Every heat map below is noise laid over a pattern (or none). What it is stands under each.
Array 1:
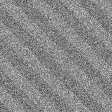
diagonal stripes
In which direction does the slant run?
top left to bottom right
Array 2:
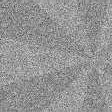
spokes from one point
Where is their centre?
middle right
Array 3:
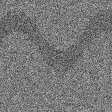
a wavy band
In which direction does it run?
left to right
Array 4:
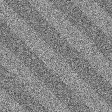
diagonal stripes
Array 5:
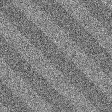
diagonal stripes
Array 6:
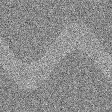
a wavy band
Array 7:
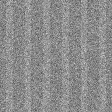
vertical stripes
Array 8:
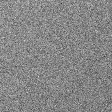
a smooth slope
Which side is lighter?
top left
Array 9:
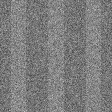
vertical stripes
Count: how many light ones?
3
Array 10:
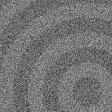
rings round one point
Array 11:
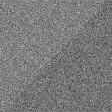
a sharp edge
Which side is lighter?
top left
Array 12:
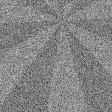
spokes from one point
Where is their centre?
top middle
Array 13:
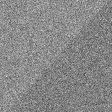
a sharp edge
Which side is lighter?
top left
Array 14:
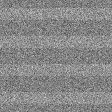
horizontal stripes
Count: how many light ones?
4
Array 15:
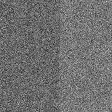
a sharp edge
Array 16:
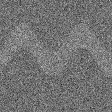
a wavy band
